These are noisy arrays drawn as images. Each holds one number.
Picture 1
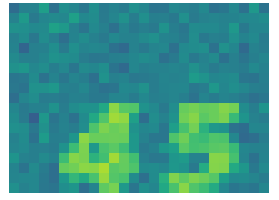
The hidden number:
45
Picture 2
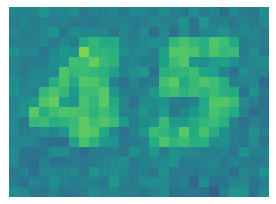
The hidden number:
45
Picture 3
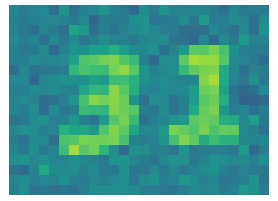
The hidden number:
31
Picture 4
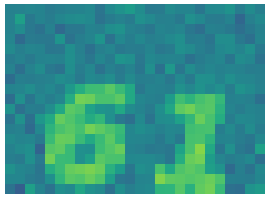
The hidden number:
61
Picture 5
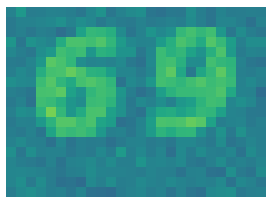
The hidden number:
69
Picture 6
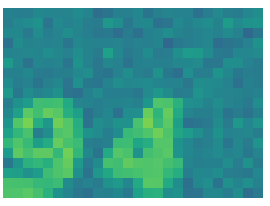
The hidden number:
94
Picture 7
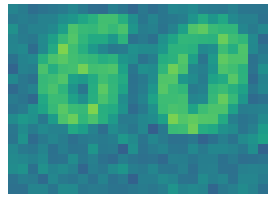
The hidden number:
60
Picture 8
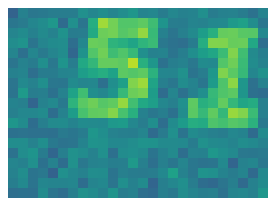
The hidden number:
51
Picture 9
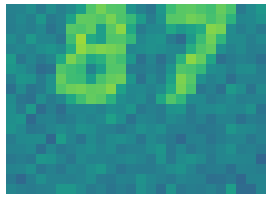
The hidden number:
87
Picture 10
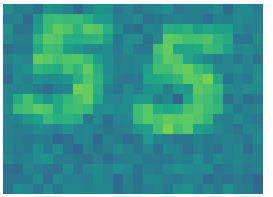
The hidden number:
55
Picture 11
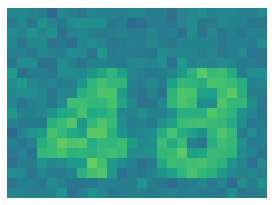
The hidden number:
48
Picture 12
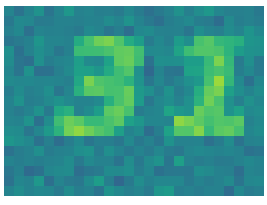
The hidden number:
31
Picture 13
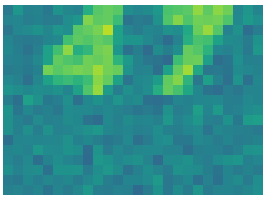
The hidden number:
47
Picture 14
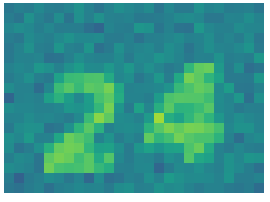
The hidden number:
24
